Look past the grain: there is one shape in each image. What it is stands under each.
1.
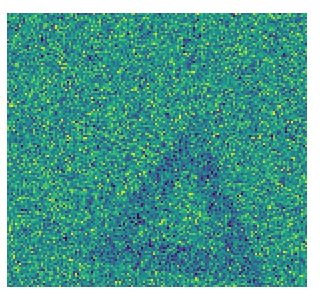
dark triangle frame
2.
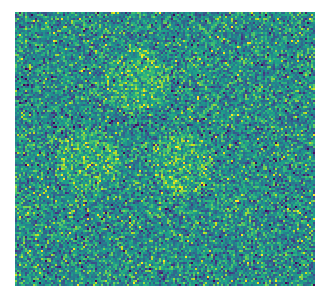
light three dots
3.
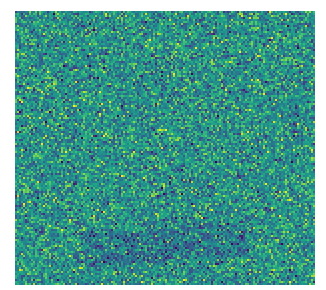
dark bar
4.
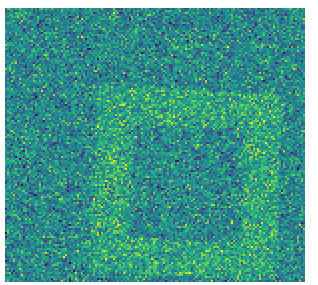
light square frame
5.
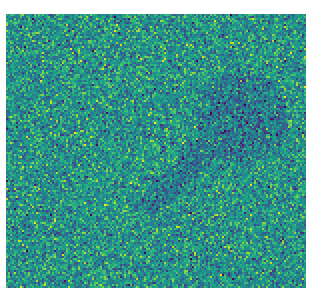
dark lollipop
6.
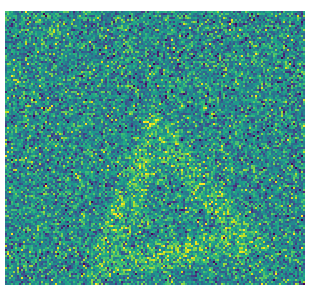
light triangle frame
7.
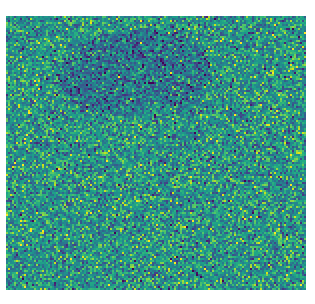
dark ellipse
